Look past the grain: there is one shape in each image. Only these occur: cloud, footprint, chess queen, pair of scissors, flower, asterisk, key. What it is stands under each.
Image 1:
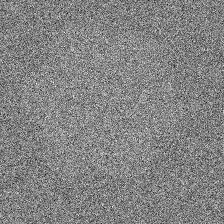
light flower
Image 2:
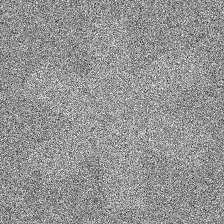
light asterisk
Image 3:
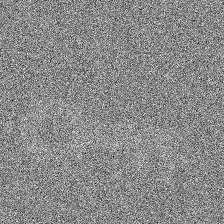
light key
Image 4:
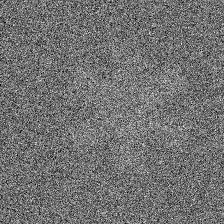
light asterisk
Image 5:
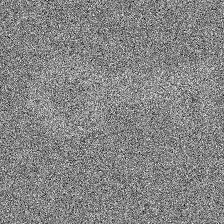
light key
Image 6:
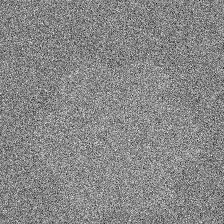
light flower
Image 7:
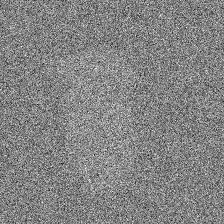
light footprint
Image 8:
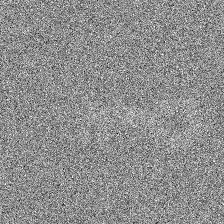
light key
